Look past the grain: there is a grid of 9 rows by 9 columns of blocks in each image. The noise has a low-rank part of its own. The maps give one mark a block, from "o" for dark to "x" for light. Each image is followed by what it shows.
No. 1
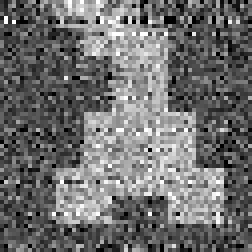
ooxxxoooo
oooxxxooo
ooooxxooo
ooooxxooo
oooxxxxoo
oooxxxxoo
ooxxxxxxo
ooxxooxxo
ooooooooo
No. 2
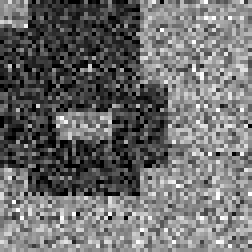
xooooxxxx
oooooxxxx
oooooxxxx
ooooooxxx
ooxxooxxx
ooooooxxx
xooooxxxx
xxxxxxxxx
xxxxxxxxx
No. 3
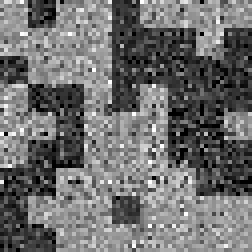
xoxxoxxxx
xxxxoooxo
oxxxooooo
xooxoxooo
xxoxxxoox
xooxxxooo
ooxxxxxoo
oxxxoxxxx
ooxxxxxxx
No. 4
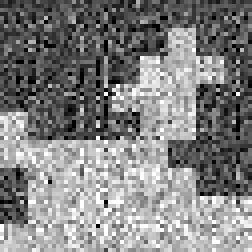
ooooooooo
ooooooxoo
oooooxxxo
ooooxxxoo
xooooxxoo
xxxxxxooo
oxxxxxxoo
oxxxxxxxx
xxxxxxxxx
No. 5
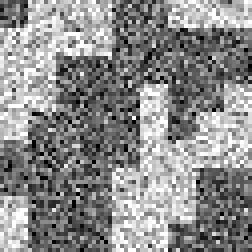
oxxxooxxx
xxxxooooo
xxooooooo
xxoooxoox
xooooxoxx
oooooxxxx
ooooxxxoo
xoooxxxoo
xoooxxooo
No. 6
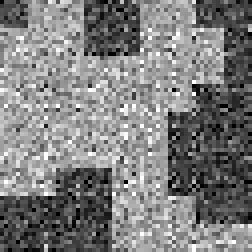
oxxooxxoo
xxxooxxxo
xxxxxxxxo
xxxxxxxoo
xxxxxxooo
xxxxxxooo
xxooxxooo
ooooxxxoo
ooooxxxxx
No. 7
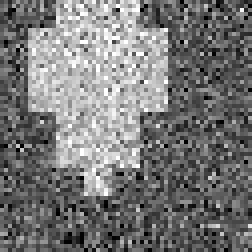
ooxxxoooo
oxxxxxooo
oxxxxxooo
oxxxxxooo
ooxxxoooo
ooxxxoooo
oooxooooo
ooooooooo
ooooooooo
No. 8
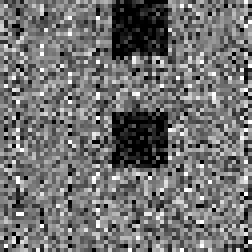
xxxxooxxx
xxxxooxxx
xxxxxxxxx
xxxxxxxxx
xxxxooxxx
xxxxooxxx
xxxxxxxxx
xxxxxxxxx
xxxxxxxxx
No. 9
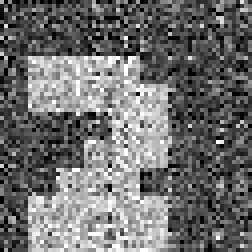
ooooooooo
ooooooooo
oxxxxoooo
oxxxxxooo
ooooxxooo
oooxxxooo
ooxxxoooo
oxxxxxooo
oxxxxxooo
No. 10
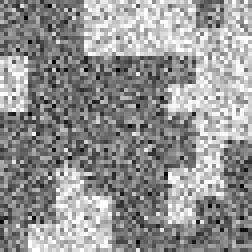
oooxxxxox
oooxxxxxx
xooooooxx
xoooooxxx
oooooooxx
oooooooxo
ooxoooxxo
ooxxooxoo
oxxxooooo
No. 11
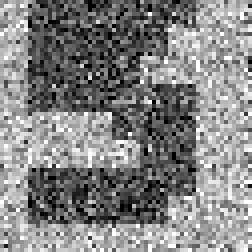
xooooooxx
xoooooxxx
xooooxxxx
xooooooxx
xxxxoooxx
xxxxxooxx
xooooooxx
xoooooxxx
xxxxxxxxx
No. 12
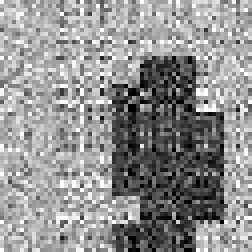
xxxxxxxxx
xxxxxxxxx
xxxxxooxx
xxxxoooxx
xxxxoooox
xxxxoooox
xxxxoooox
xxxxxooox
xxxxoooxx
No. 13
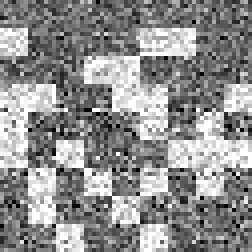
ooooooooo
xooooxxoo
oooxxoooo
xxooxxoox
xooooxoxo
xoxoooxxx
oxoxoxoxo
oxooxoooo
ooxooxooo
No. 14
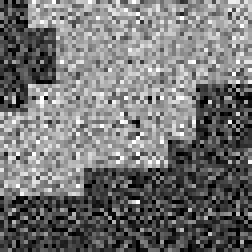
oxxxxxxxx
ooxxxxxxx
ooxxxxxxx
oxxxxxxoo
xxxxxxxoo
xxxxxxooo
xxxoooooo
ooooooooo
ooooooooo
